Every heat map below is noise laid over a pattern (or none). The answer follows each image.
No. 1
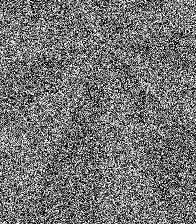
spokes from one point
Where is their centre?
top middle
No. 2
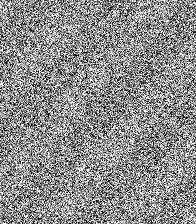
diagonal stripes
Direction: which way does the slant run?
bottom left to top right
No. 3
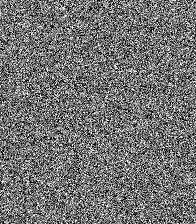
only noise
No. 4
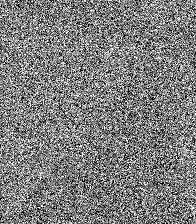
spokes from one point
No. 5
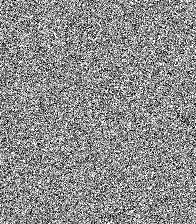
only noise
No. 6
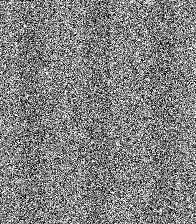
vertical stripes
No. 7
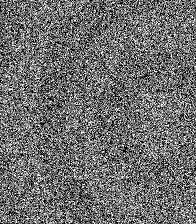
rings round one point
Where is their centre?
middle right
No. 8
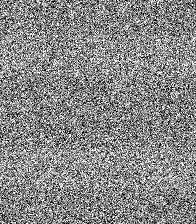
horizontal stripes
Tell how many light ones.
2
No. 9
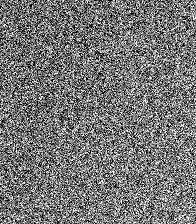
a smooth slope
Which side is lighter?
bottom right
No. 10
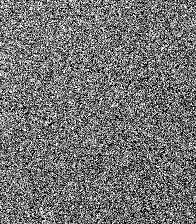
a smooth slope
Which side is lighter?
top left
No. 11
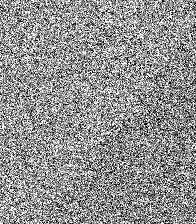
a sharp edge
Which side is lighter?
top left
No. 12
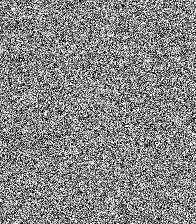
only noise
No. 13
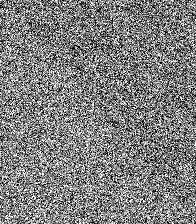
a sharp edge
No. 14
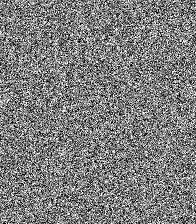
only noise
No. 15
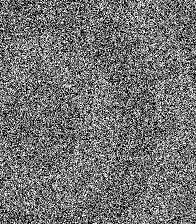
rings round one point
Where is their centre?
middle left
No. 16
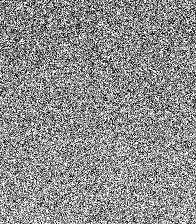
a smooth slope
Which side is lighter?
bottom
